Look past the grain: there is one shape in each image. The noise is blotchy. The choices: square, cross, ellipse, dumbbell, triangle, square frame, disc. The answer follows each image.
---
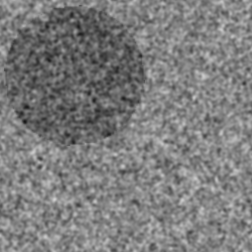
disc
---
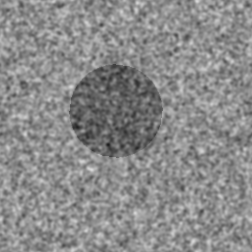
disc
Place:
centre
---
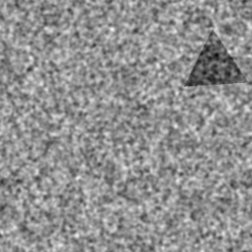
triangle
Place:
top right
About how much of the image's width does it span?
a quarter
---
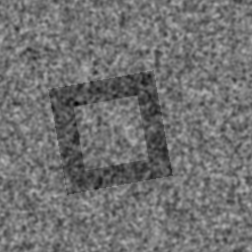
square frame
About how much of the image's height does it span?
half
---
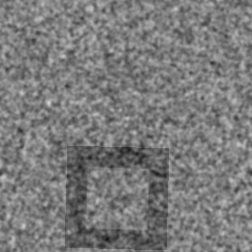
square frame
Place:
bottom middle
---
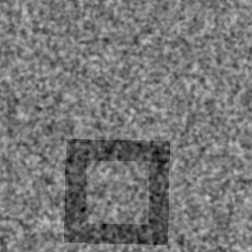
square frame
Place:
bottom middle
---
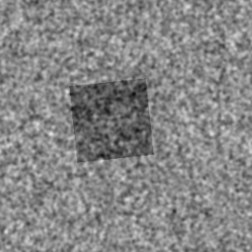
square
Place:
centre
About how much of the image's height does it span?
a third
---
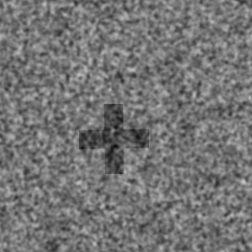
cross
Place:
centre
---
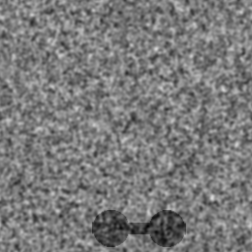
dumbbell
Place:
bottom middle
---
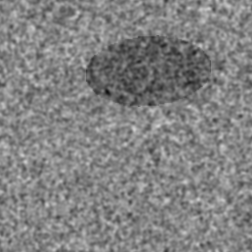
ellipse
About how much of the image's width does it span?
half
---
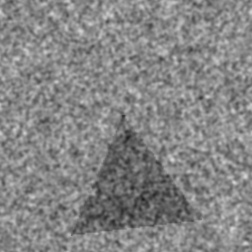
triangle
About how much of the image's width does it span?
half
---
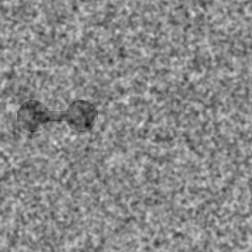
dumbbell
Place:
middle left
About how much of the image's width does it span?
a third
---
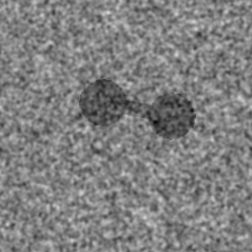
dumbbell
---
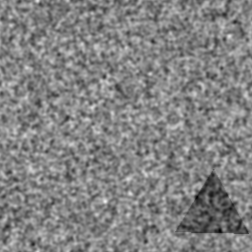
triangle
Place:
bottom right
